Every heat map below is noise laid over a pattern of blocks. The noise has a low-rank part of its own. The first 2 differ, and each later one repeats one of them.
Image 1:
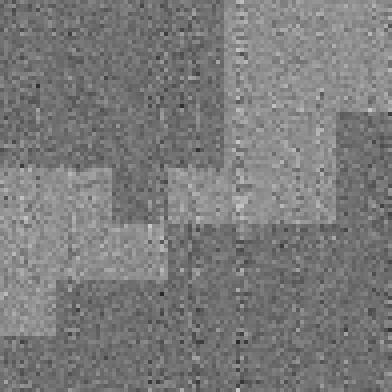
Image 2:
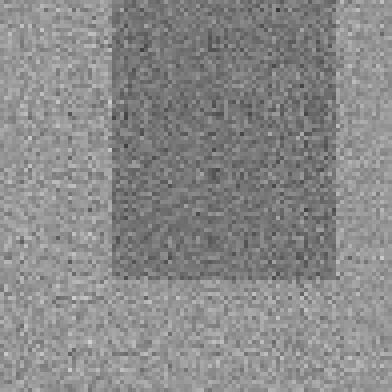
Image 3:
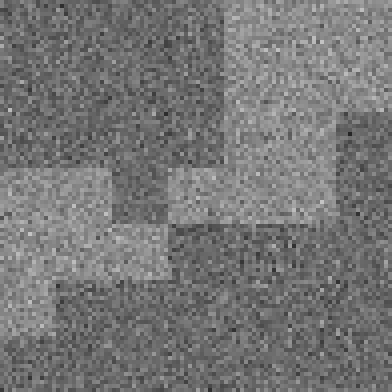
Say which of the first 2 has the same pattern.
1
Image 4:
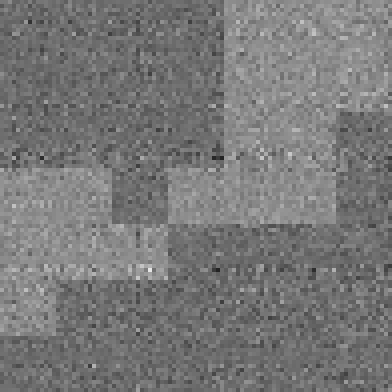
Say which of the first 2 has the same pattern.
1
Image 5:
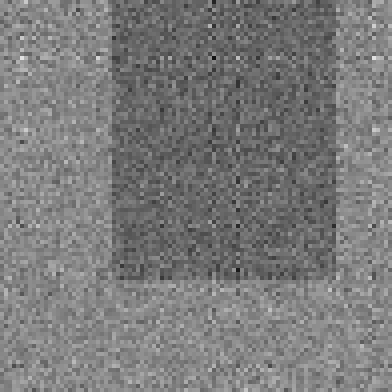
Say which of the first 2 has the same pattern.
2
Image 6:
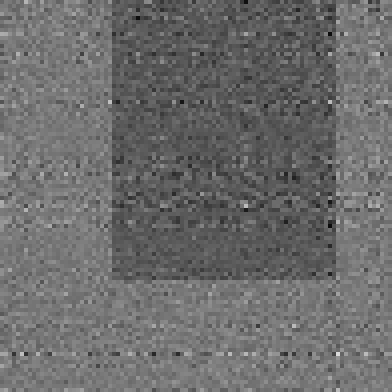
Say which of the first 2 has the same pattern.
2
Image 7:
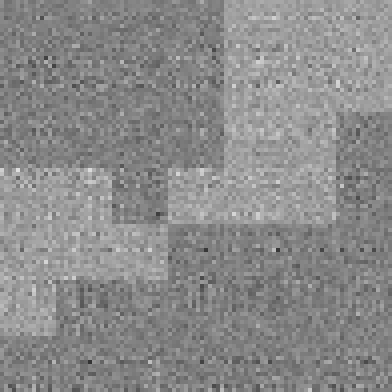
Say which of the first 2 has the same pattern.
1
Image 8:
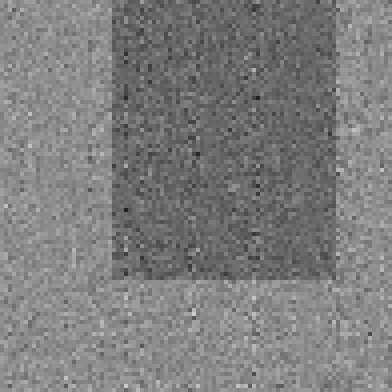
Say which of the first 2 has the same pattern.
2
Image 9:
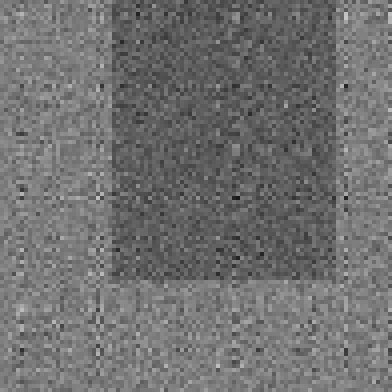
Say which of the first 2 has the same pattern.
2
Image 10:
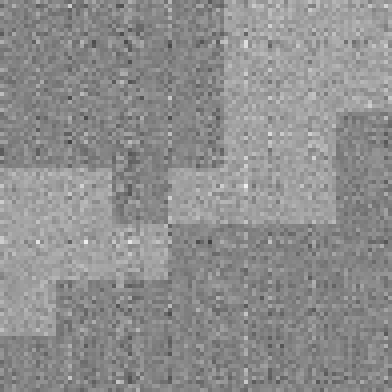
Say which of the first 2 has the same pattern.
1
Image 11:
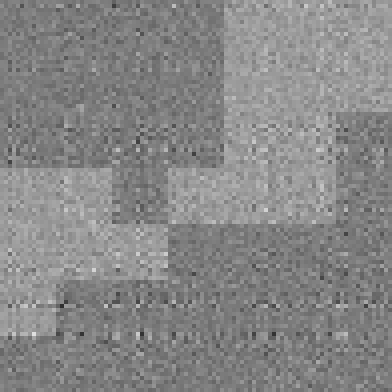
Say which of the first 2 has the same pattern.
1
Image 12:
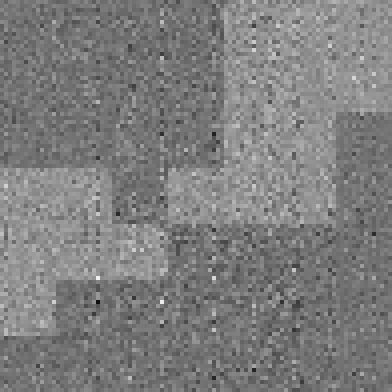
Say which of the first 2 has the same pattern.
1
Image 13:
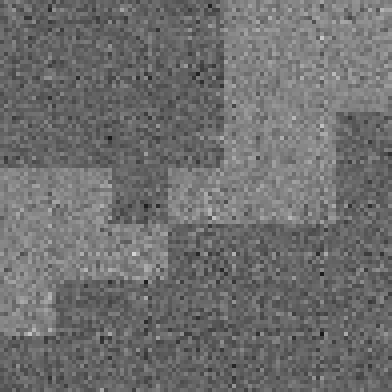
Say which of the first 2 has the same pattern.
1
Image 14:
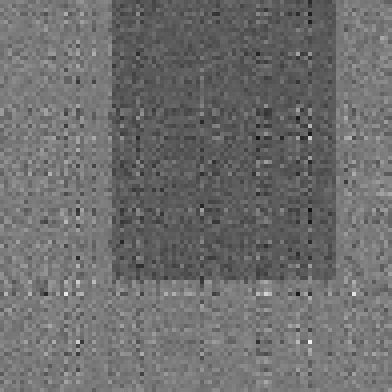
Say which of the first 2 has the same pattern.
2
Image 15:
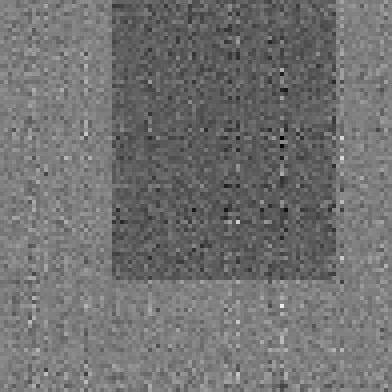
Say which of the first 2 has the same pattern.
2
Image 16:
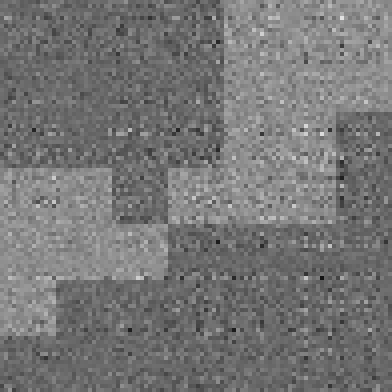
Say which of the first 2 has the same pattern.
1
